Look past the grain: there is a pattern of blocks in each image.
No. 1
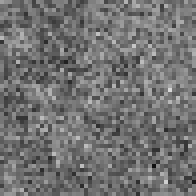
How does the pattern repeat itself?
mirrored about the diagonal from the bottom left
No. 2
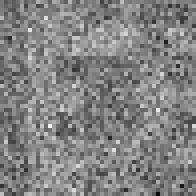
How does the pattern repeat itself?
top and bottom mirror each other
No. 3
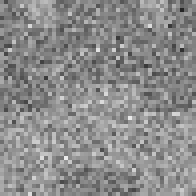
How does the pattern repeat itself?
left and right mirror each other
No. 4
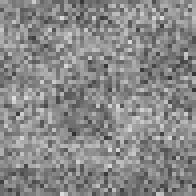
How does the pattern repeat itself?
no symmetry
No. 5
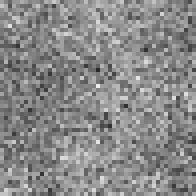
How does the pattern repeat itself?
top and bottom mirror each other
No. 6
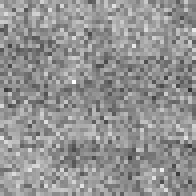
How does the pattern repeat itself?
no symmetry
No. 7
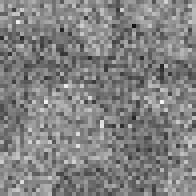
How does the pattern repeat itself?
mirrored about the diagonal from the bottom left
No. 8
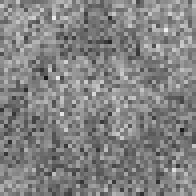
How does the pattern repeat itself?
left and right mirror each other
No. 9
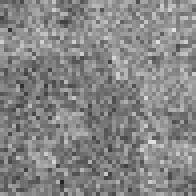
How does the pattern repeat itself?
mirrored about the diagonal from the bottom left
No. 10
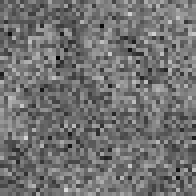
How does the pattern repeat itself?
mirrored about the diagonal from the bottom left
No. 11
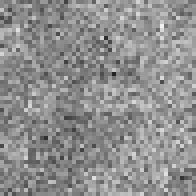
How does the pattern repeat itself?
top and bottom mirror each other
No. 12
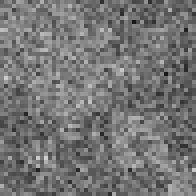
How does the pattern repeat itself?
mirrored about the diagonal from the top left
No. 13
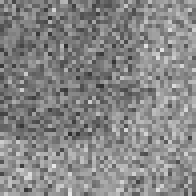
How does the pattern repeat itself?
mirrored about the diagonal from the top left
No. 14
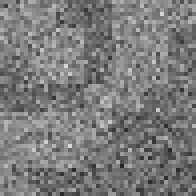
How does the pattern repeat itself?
mirrored about the diagonal from the top left
